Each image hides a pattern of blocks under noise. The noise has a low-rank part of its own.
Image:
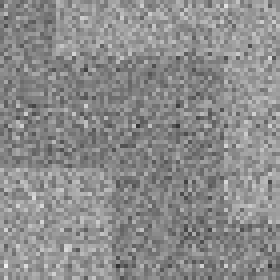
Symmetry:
mirrored about the diagonal from the bottom left
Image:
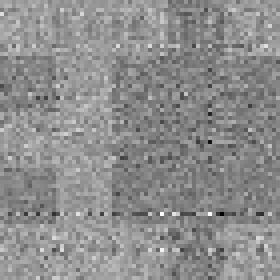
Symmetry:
top and bottom mirror each other
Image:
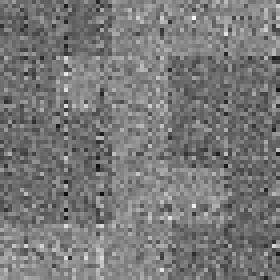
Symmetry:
the same after a half turn
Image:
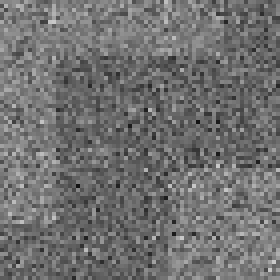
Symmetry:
mirrored about the diagonal from the top left
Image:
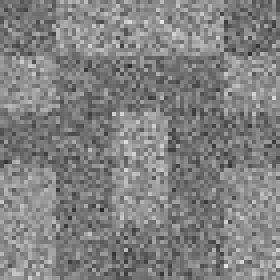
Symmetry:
left and right mirror each other
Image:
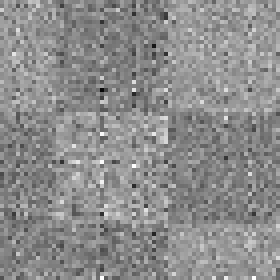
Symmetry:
mirrored about the diagonal from the bottom left
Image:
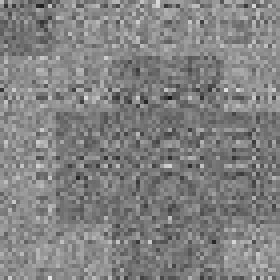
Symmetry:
mirrored about the diagonal from the top left
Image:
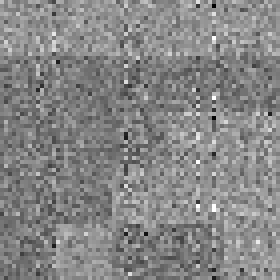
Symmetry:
no symmetry
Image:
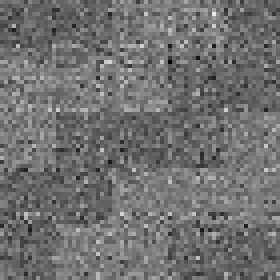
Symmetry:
the same after a half turn
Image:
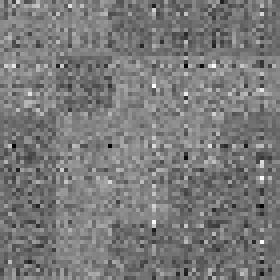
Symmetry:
mirrored about the diagonal from the top left
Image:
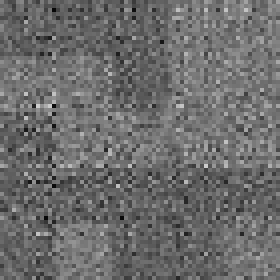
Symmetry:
no symmetry
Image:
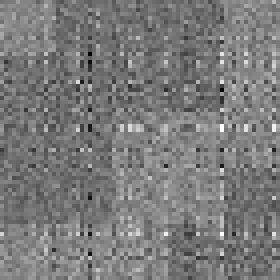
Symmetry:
mirrored about the diagonal from the top left
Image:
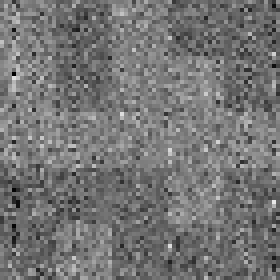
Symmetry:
no symmetry
